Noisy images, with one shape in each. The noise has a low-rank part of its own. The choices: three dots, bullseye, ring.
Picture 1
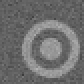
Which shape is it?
bullseye
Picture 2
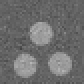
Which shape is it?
three dots
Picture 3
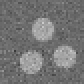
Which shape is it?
three dots
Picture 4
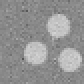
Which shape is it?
three dots
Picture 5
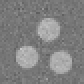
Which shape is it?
three dots
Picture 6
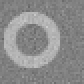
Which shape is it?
ring
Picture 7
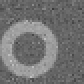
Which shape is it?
ring
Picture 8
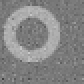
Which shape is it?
ring
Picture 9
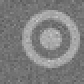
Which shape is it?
bullseye
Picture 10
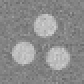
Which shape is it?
three dots
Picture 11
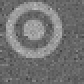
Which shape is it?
bullseye
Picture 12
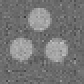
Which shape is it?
three dots
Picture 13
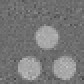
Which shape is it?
three dots
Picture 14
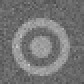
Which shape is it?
bullseye
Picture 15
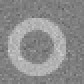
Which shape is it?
ring
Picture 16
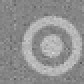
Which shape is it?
bullseye
